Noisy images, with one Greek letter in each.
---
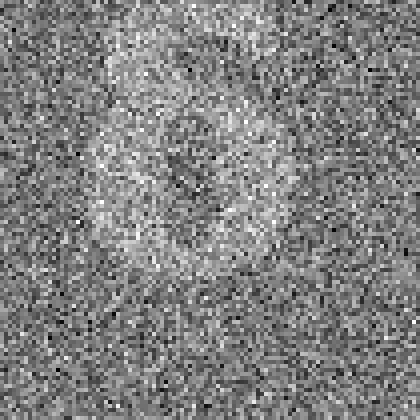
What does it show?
light delta
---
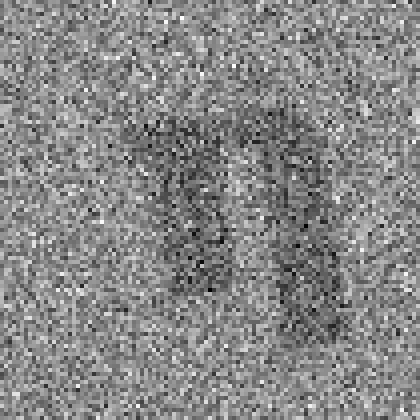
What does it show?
dark eta
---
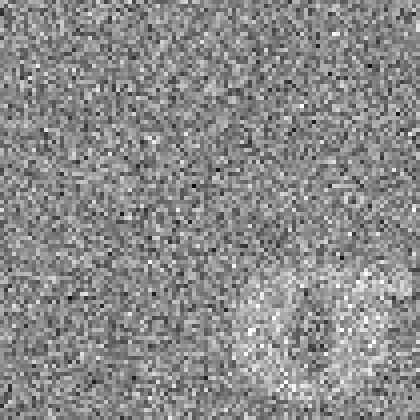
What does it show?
light sigma, bottom right
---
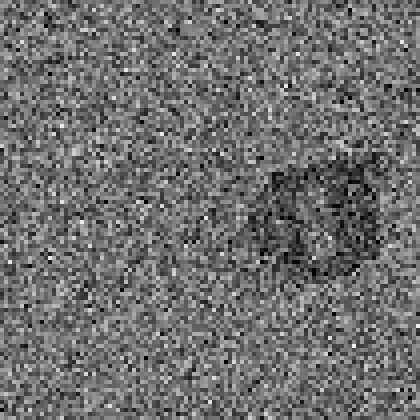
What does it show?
dark sigma, middle right
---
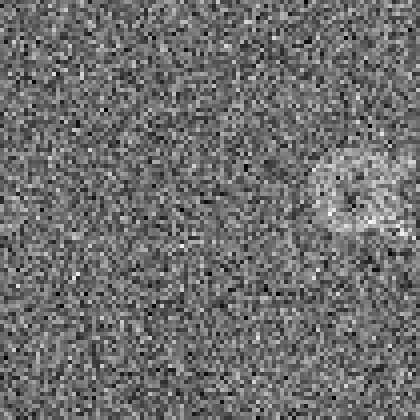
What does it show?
light alpha, middle right
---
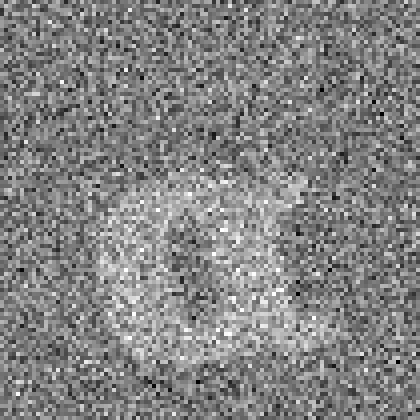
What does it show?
light alpha
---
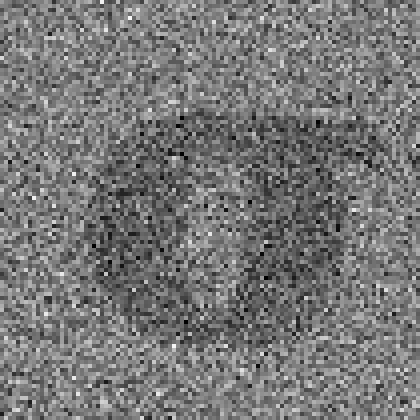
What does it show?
dark sigma
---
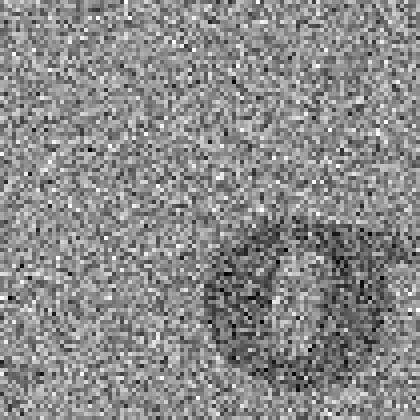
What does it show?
dark sigma
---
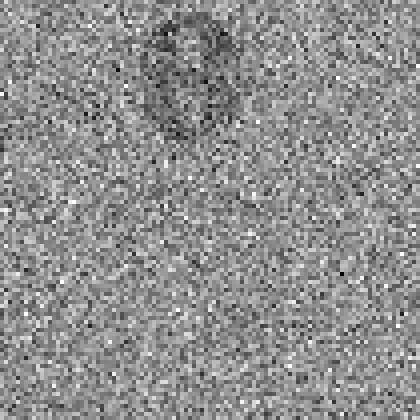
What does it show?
dark theta, top middle
